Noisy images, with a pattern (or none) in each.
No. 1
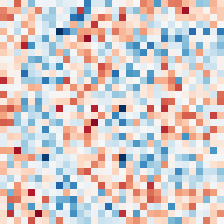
rings round one point
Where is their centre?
middle right
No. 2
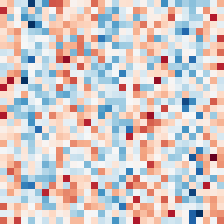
vertical stripes
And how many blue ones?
3
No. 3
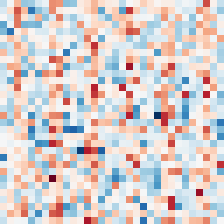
vertical stripes
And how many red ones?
6
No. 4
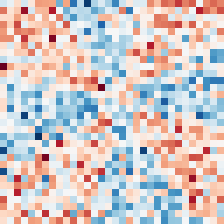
spokes from one point
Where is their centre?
centre
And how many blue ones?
4
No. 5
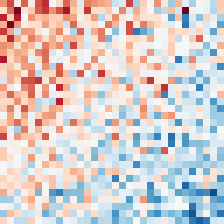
a smooth slope
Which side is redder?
top left
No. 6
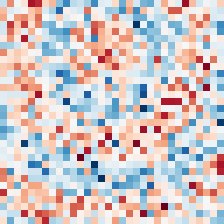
rings round one point
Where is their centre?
top middle
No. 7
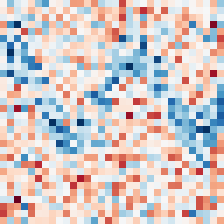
a wavy band
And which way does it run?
left to right
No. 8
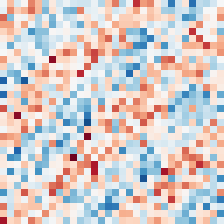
diagonal stripes
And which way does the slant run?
bottom left to top right
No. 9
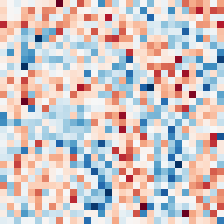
rings round one point
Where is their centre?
bottom left
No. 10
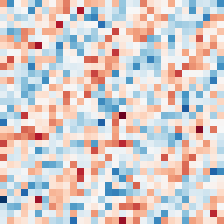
diagonal stripes
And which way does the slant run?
bottom left to top right
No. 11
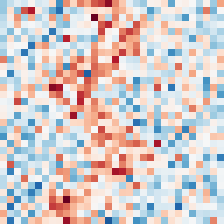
a wavy band
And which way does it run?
top to bottom
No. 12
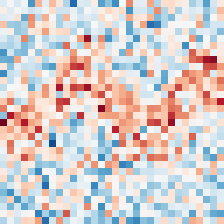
a wavy band
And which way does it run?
left to right
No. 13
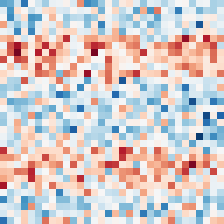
horizontal stripes
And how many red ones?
2
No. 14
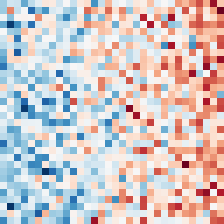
a smooth slope
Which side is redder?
right
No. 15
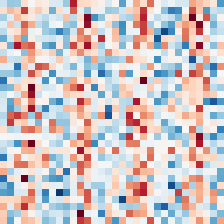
vertical stripes
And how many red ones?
4
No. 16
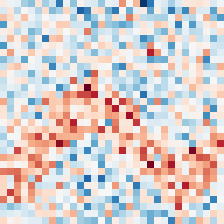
a wavy band
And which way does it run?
left to right
